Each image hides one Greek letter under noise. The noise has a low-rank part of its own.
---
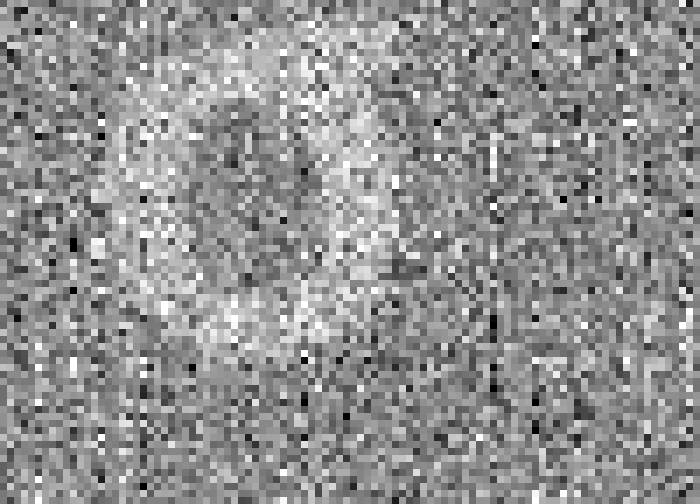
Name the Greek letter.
sigma
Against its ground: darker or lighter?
lighter
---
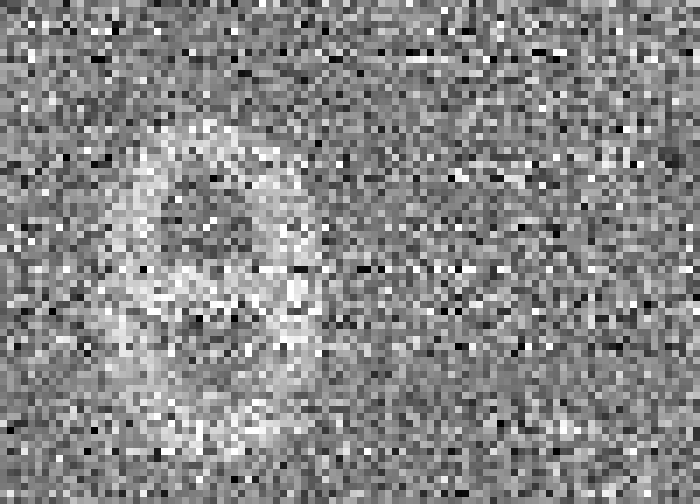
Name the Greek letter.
theta
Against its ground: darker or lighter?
lighter
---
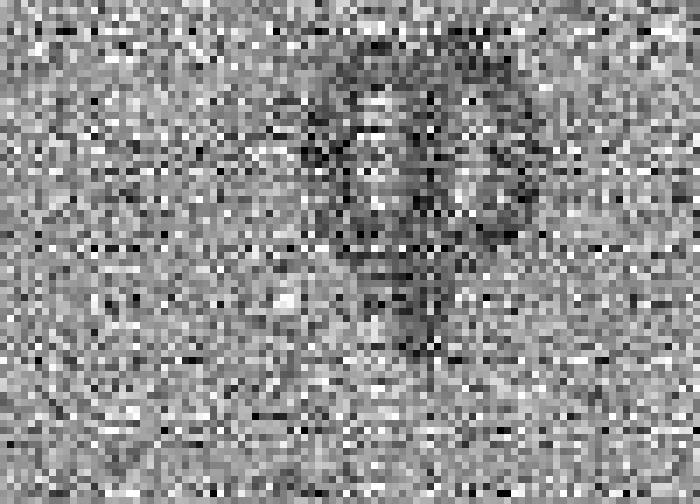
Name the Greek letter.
phi
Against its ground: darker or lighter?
darker
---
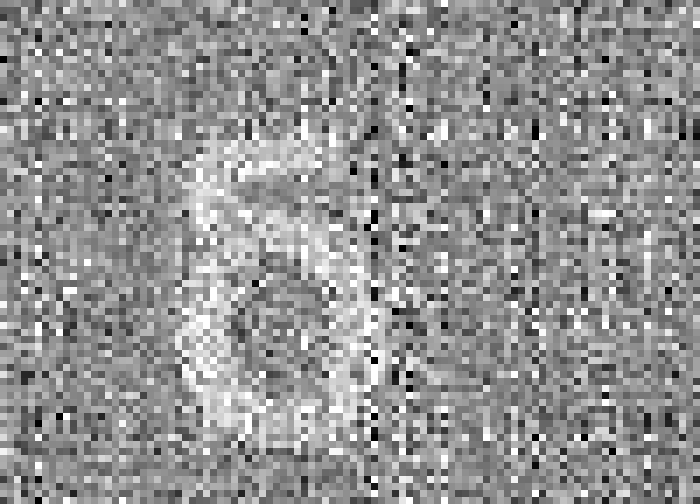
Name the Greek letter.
delta
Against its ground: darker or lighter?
lighter
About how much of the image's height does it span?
two thirds
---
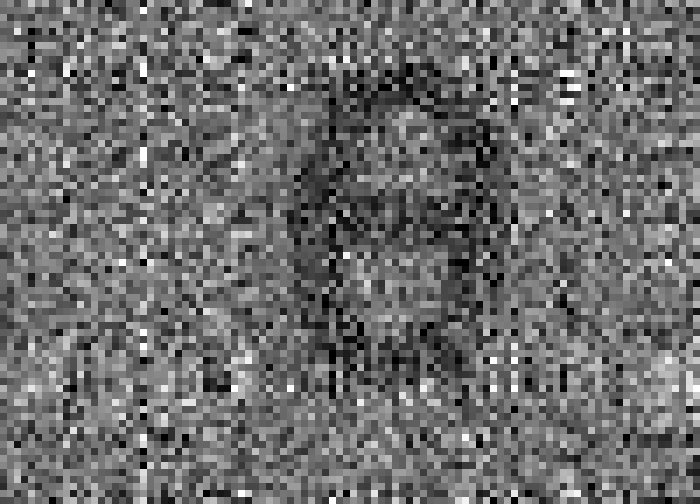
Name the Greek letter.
theta
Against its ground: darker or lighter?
darker
